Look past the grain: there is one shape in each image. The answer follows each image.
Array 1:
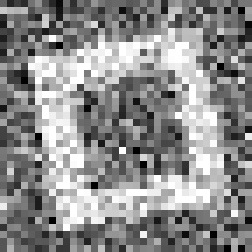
square frame
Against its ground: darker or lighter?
lighter
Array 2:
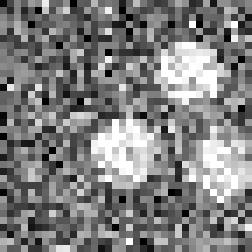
three dots
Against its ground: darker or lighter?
lighter
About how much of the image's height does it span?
two thirds
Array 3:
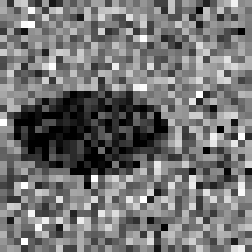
ellipse
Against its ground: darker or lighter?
darker
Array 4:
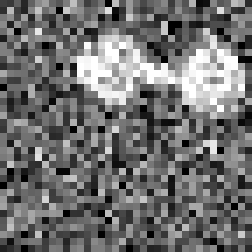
dumbbell
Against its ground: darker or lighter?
lighter
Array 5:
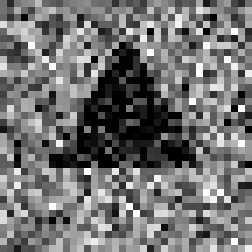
triangle
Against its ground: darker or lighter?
darker
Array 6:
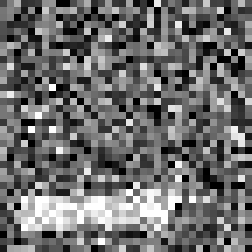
bar
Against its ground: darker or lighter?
lighter
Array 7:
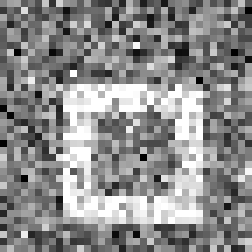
square frame
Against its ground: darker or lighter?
lighter
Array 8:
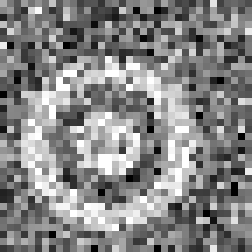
bullseye
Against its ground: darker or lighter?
lighter
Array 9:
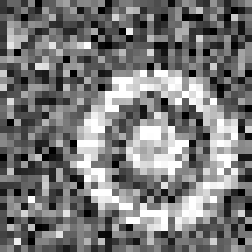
bullseye
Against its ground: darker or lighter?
lighter
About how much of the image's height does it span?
two thirds
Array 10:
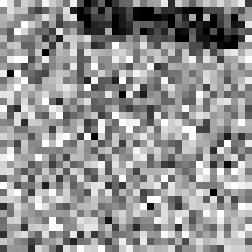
bar
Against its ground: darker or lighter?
darker
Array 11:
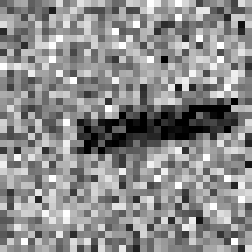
bar
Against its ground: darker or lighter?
darker
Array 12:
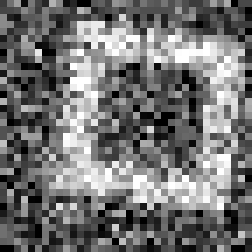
square frame
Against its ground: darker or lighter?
lighter
